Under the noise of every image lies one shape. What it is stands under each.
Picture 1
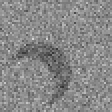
crescent
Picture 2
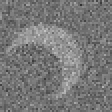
crescent
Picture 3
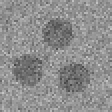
three dots
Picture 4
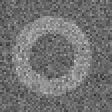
ring
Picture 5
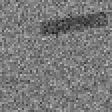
bar
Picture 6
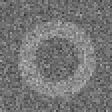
ring
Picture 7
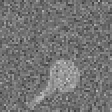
lollipop
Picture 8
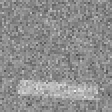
bar
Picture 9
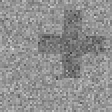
cross
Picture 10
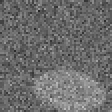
ellipse
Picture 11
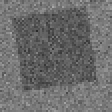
square
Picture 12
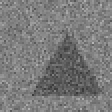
triangle
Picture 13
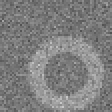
ring
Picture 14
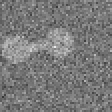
dumbbell
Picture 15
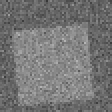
square
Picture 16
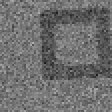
square frame
